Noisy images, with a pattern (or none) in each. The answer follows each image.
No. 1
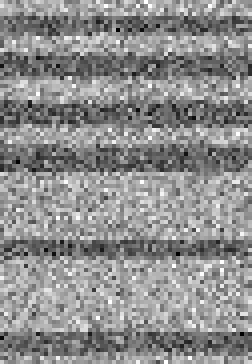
bands of rows
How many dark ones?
6
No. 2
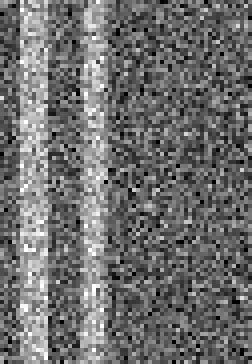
bands of columns
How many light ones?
2
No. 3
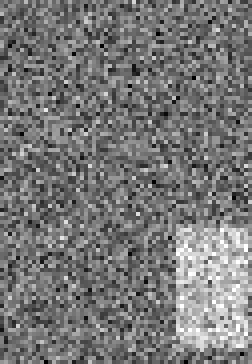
one block
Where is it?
bottom right
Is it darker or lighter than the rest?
lighter
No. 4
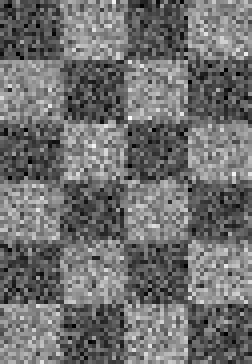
a checkerboard
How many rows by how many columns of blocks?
6 by 4
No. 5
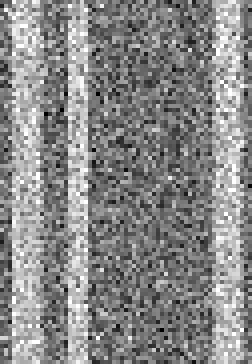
bands of columns
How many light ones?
3
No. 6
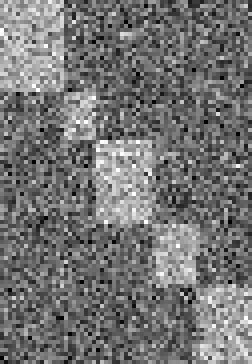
blocks along the diagonal
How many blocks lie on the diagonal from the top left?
5
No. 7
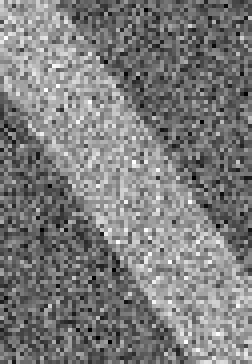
a diagonal band
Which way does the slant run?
top left to bottom right
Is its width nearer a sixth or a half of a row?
a half
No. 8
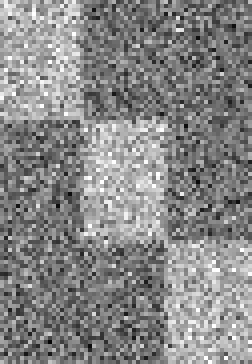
blocks along the diagonal
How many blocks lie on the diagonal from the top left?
3
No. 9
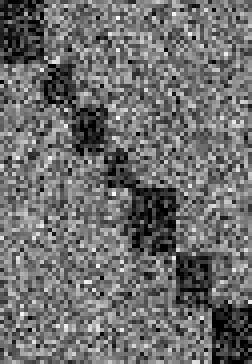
blocks along the diagonal
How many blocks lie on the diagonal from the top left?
7
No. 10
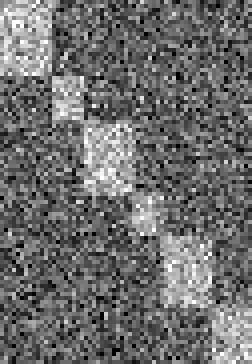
blocks along the diagonal
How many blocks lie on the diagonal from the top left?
6
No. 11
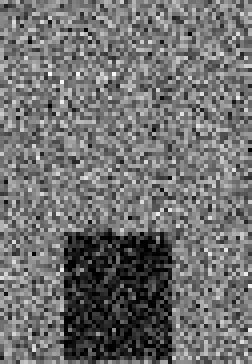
one block
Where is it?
bottom middle
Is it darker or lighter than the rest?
darker
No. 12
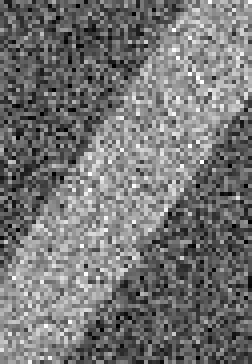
a diagonal band
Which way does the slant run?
bottom left to top right
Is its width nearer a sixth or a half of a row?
a half
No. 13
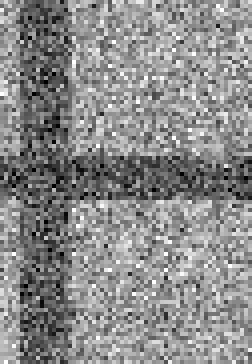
bands of rows crossing bands of columns
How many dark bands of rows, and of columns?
1 and 1
